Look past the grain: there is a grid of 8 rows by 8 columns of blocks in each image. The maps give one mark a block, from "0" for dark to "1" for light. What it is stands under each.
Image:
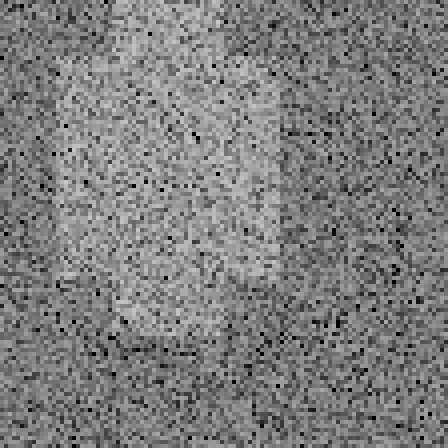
00110000
01111000
01111000
01111000
01111000
00110000
00000000
00000000
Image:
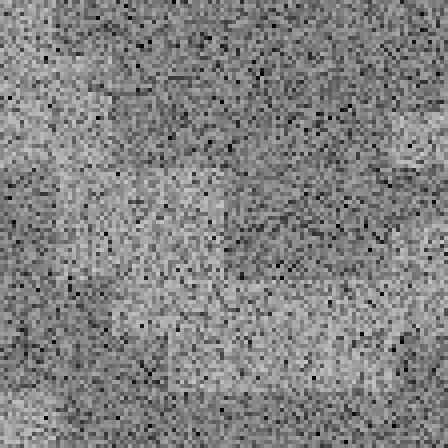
10000000
11000000
11000001
01110000
01110001
00111111
00011110
10000000
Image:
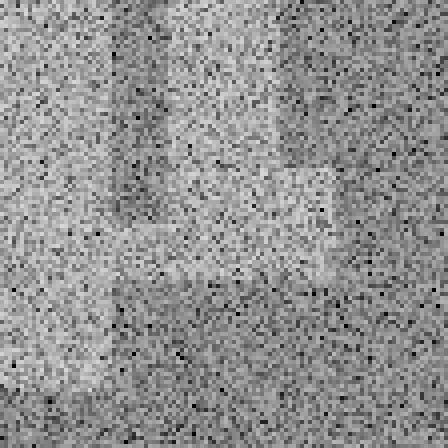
11011000
11011000
11011000
11011100
11111100
11000000
11000000
00000000
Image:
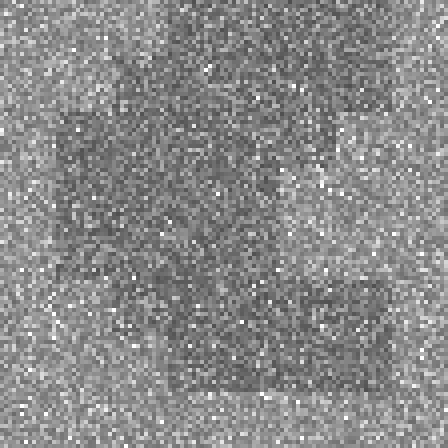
11100001
11000001
10000011
10000111
10000111
11000001
11100001
11111111
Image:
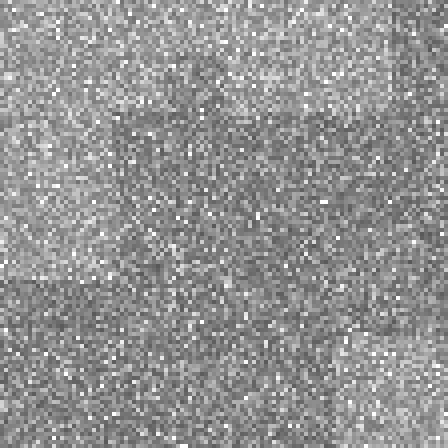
11111110
11101110
11000000
11000000
11000000
00000000
00000011
00000011
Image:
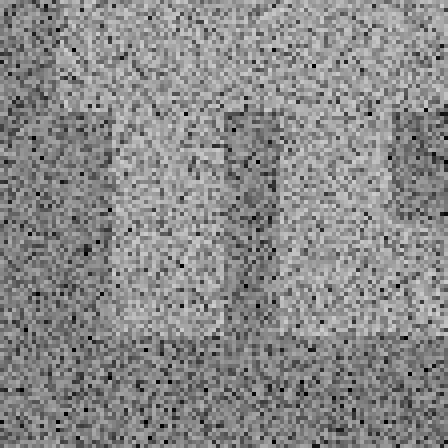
01111111
01111111
00110110
00110110
00110111
00110111
00000000
00000000
